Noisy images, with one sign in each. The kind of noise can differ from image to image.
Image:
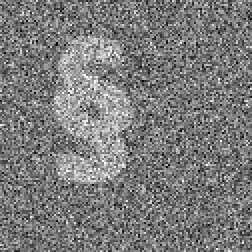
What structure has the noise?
independent entries
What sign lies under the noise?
section sign
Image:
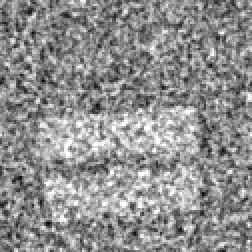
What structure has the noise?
blotchy
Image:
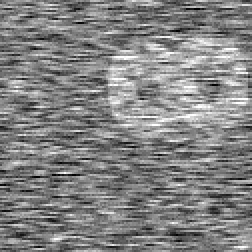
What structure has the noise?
streaked along the rows
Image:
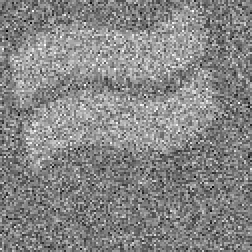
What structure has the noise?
independent entries
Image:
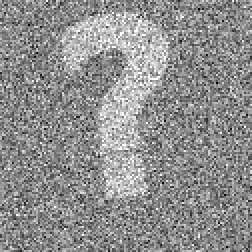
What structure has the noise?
independent entries
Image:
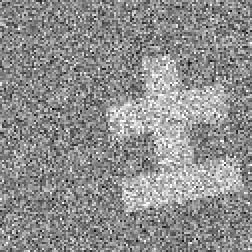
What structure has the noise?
independent entries
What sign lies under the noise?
plus-minus sign
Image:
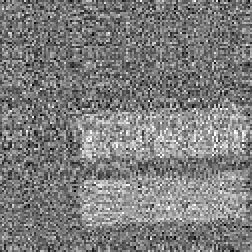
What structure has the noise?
low rank plus noise
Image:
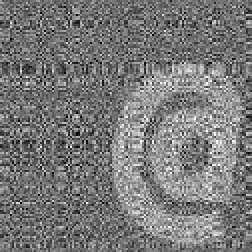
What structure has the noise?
low rank plus noise
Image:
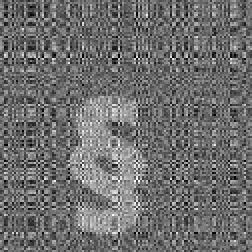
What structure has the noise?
low rank plus noise
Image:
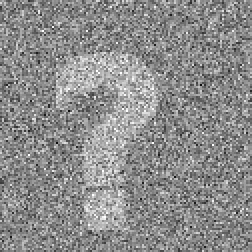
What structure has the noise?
independent entries
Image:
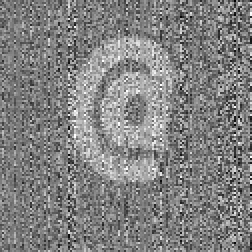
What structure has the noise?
columns of uneven size
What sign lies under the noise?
at sign
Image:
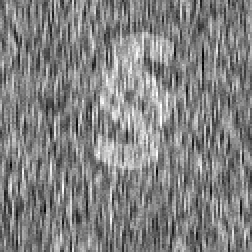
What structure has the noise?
streaked along the columns
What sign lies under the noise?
section sign
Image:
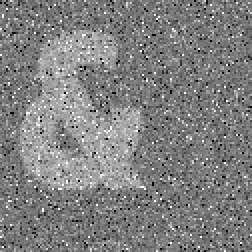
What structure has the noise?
heavy tails
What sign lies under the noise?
ampersand
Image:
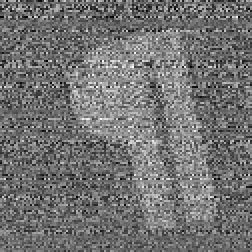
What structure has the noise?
rows of uneven size
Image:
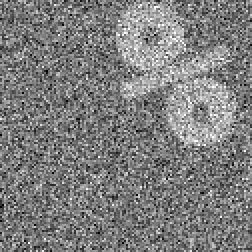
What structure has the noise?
independent entries
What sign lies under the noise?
percent sign
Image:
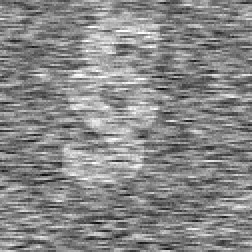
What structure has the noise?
streaked along the rows
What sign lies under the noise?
section sign
